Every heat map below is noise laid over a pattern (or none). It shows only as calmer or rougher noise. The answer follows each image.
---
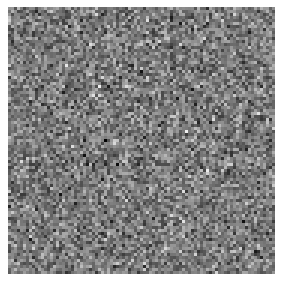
only noise
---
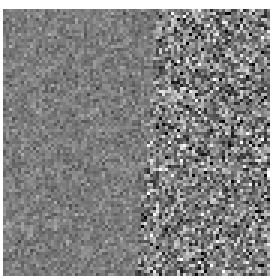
a sharp edge
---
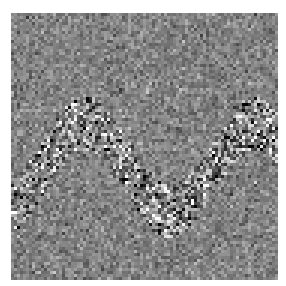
a wavy band
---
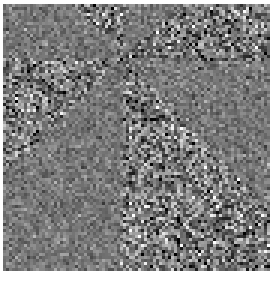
spokes from one point
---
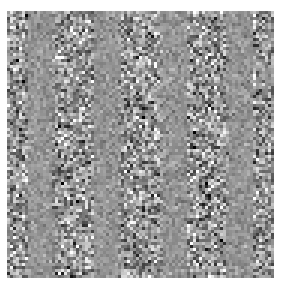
vertical stripes
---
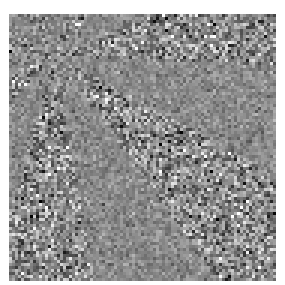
spokes from one point
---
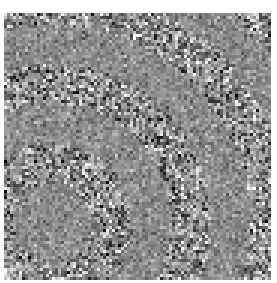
rings round one point
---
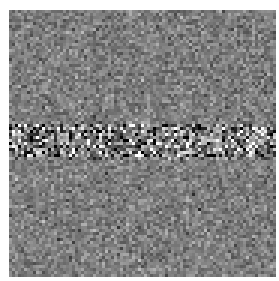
one horizontal stripe
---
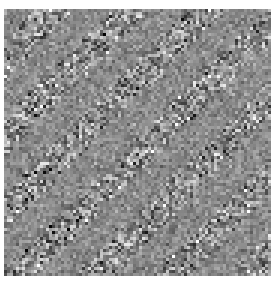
diagonal stripes
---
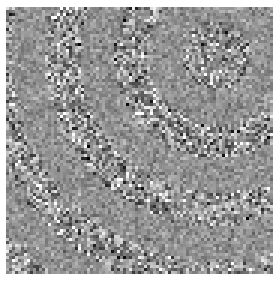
rings round one point
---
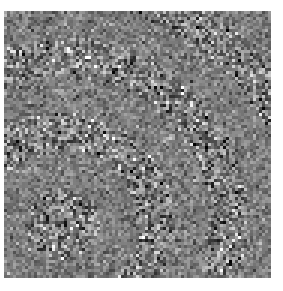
rings round one point
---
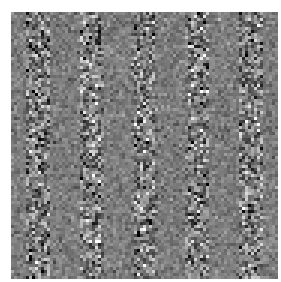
vertical stripes
